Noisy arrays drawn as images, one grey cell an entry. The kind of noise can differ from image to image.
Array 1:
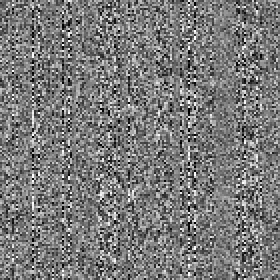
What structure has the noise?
columns of uneven size
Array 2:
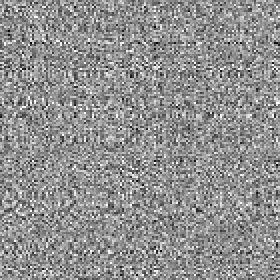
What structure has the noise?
low rank plus noise
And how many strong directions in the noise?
three or four
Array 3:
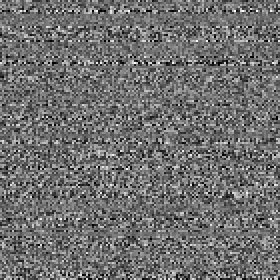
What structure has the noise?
rows of uneven size
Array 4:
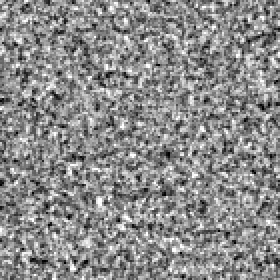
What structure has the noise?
blotchy
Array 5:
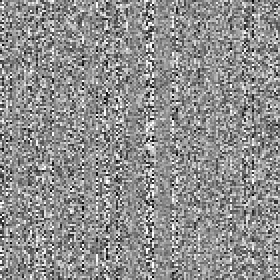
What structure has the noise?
columns of uneven size
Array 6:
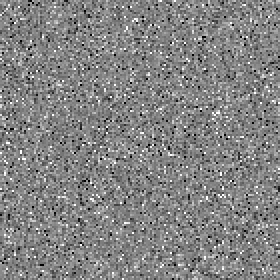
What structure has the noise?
heavy tails
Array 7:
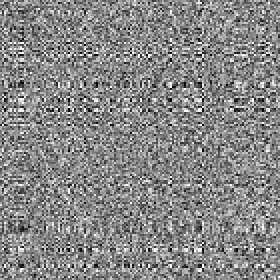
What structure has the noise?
low rank plus noise
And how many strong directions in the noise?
one
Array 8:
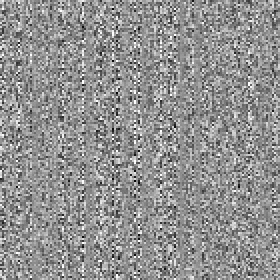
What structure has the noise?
columns of uneven size
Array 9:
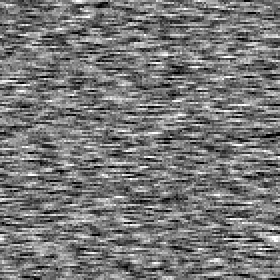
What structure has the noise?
streaked along the rows
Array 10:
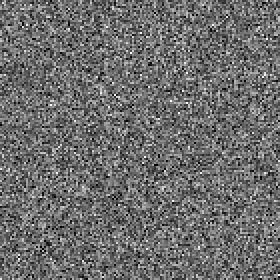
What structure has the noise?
independent entries
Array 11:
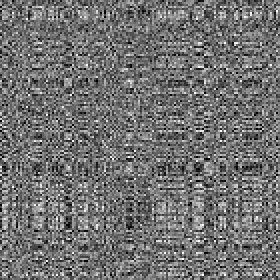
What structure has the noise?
low rank plus noise
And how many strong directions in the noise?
one
